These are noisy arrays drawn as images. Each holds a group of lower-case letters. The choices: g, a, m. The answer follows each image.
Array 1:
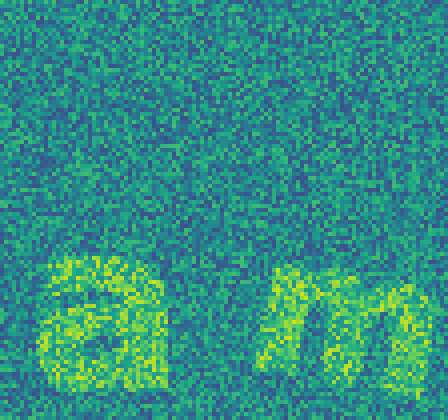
bottom left: a; bottom right: m
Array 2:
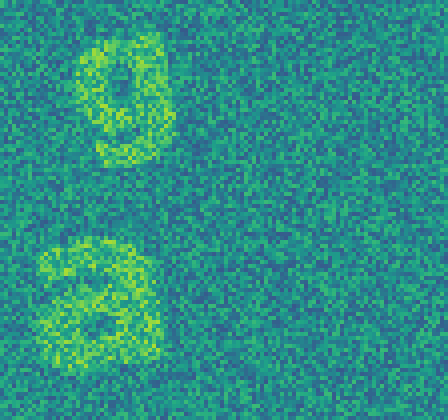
top left: g; bottom left: a
